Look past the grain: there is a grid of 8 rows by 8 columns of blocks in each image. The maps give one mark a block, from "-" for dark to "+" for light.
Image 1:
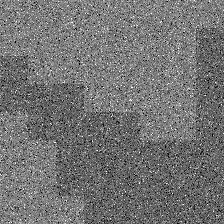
+ + + + + + + +
+ + + + + + + -
- + + + + + + -
- - - + + + + -
+ - - - - + + -
+ + - - - - - -
+ + - - - - - -
+ + + - - - - -
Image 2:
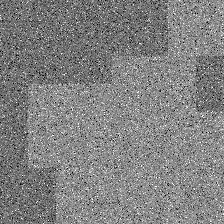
- - - - - - + +
- - - - - - + +
- - - - + + + -
- + + + + + + -
- + + + + + + +
- + + + + + + +
- - + + + + + +
- - + + + + + +
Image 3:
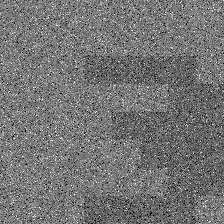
+ + + + + + + +
+ + + + + + + +
+ + + - - - - +
+ + + + + + - -
+ + + + - - - -
+ + + + + - - -
+ + + + + + - -
+ + + - - - - +
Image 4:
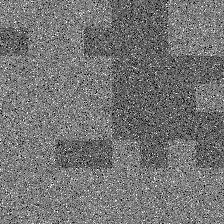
+ + + + - - + +
- + + - - - + +
+ + + + - - - -
+ + + + - - - +
+ + + + - - - -
+ + - - + - + -
+ + + + + + + +
+ + + + + + + +
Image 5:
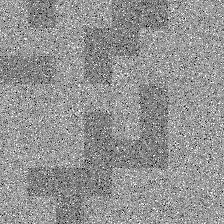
+ - + + - - + +
+ + + - - + + +
- - + - + + + +
+ + + + + - + +
+ + + - + - + +
+ + + - - - + +
+ - - - + + + +
+ + - + + + + +
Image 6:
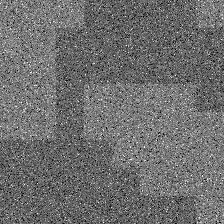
+ + + - - - - +
+ + - - - - - -
+ + - - - - - -
+ + - + + + + -
+ + - + + + + +
- - - - + + + +
- - - - - + + +
- - - - - - - +
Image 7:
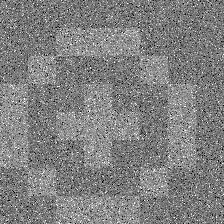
- - - - - - - -
- - + + + - - -
- + - - - + - -
+ - - + - - + -
+ - + + + - + -
+ - - + - - + -
- + - - - + - -
- - + + + - - -
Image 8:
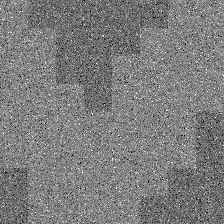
+ - - - - - + +
+ + - - - + + +
+ + - - + + + +
+ + + - + + + +
+ + + + + + + -
+ + + + + + + -
- + + + + + - -
- + + + + - - -
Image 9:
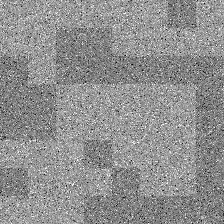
+ + + + + + - +
+ + - - + + + +
- + - - - - - -
- - + + + + + -
- - + + + + + -
+ + + - + + + -
- + + + - + + -
+ + + - - - - -
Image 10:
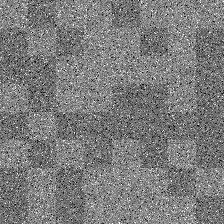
+ - + + - + + +
- + - + + - + -
- - + + + + + -
+ - + + - - + -
- + - - - - - -
+ - + - + - + -
- + - + + + - +
- + - + + + + -
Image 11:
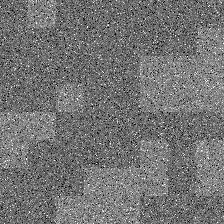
- + - - - - - -
- - - - - - - +
- - - - - + + +
- - + - - + + +
+ + - - - - - -
+ - - - - + - +
- - - + + + - +
- - + + + - - -
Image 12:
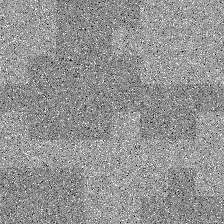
+ + - - - + + +
+ + - - + + + +
+ - - - - + + +
- - - - - - - -
+ - - - + - - +
+ + + + + + + +
- - - + + + - +
- - - + + - - -
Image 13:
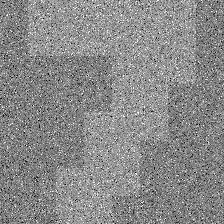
- + + + + + + -
- + + + + + + -
- - - - + + + -
- - - - + + - -
- - - + + + - -
- - - + + - - -
- - + + + - - -
- - + + - - - -
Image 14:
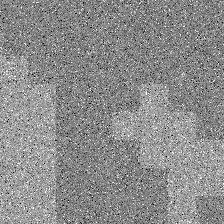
- - - - - - - -
- - - - - - - -
+ - - - - - - -
+ + - - - + - -
+ + - - + + + -
+ + - - - + + +
+ + - - - - + +
+ + - - - - + -
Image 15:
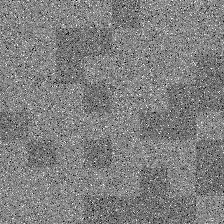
+ + + + - + + +
+ + - - + + + +
+ + - + + + + -
+ + + - + + - -
- + + + + - - +
+ - + - + + + -
+ + + + + - + -
+ + + - - - - +
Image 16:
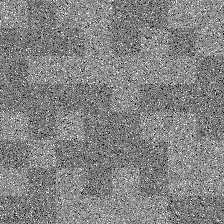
+ - + + - - + +
- - - + - + - +
- + + + + + + -
- - - - + - - -
+ - + - - + + -
- + - - - - + +
+ - + - + - + +
- - + + + + - -
